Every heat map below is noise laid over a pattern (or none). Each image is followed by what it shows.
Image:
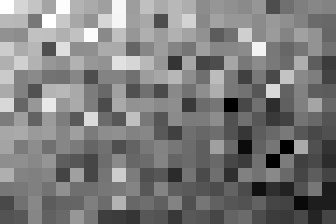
a smooth slope
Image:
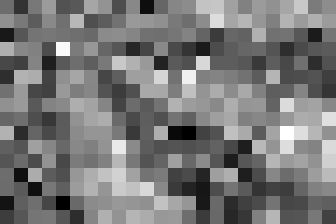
spokes from one point
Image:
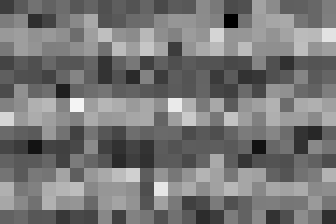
horizontal stripes
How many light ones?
3
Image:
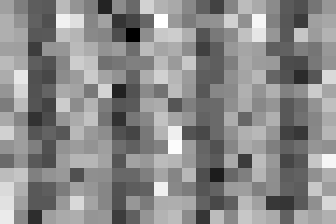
vertical stripes
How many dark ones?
4
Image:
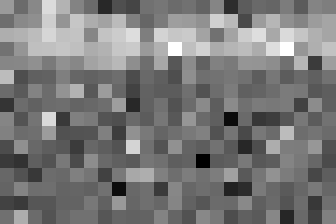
one horizontal stripe
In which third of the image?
top
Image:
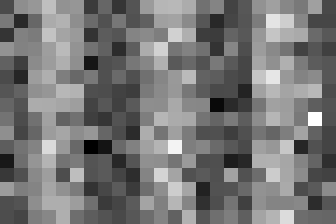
vertical stripes
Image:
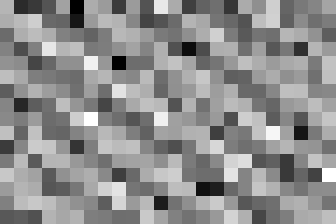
diagonal stripes
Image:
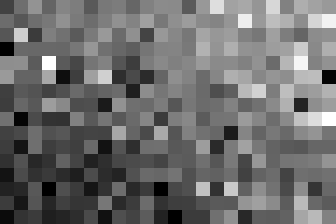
a smooth slope
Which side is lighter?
top right
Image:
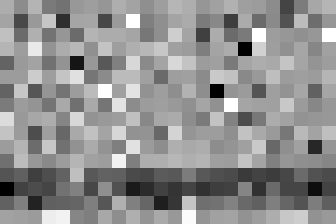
one horizontal stripe
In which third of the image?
bottom
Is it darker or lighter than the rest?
darker
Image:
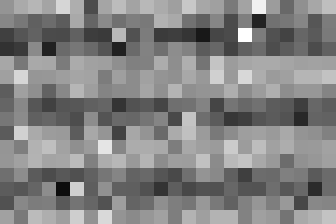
horizontal stripes
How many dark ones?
3
